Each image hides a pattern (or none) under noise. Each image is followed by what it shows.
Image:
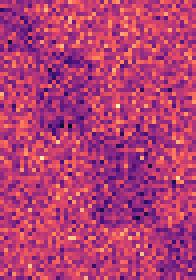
blocks along the diagonal
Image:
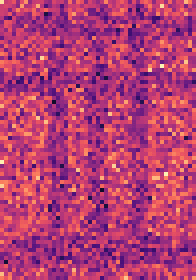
bands of rows crossing bands of columns
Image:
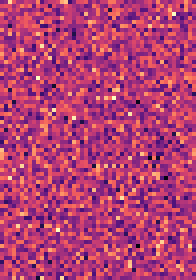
only noise
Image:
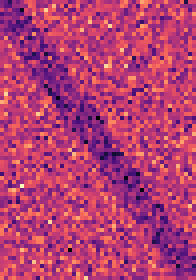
a diagonal band
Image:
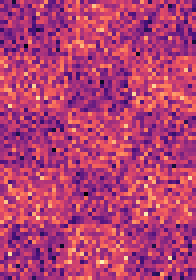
a checkerboard
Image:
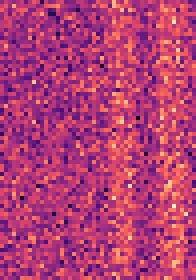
bands of columns
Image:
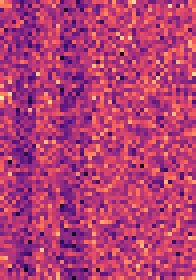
bands of columns
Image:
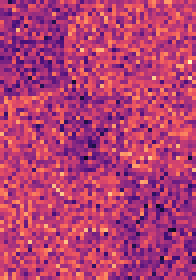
blocks along the diagonal
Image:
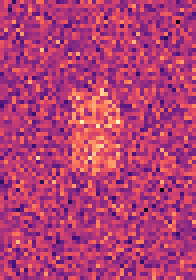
one block
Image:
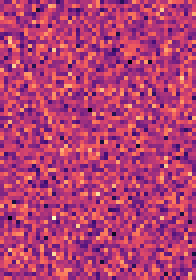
only noise
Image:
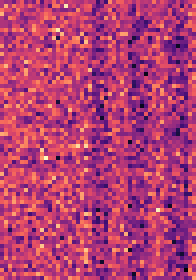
bands of columns
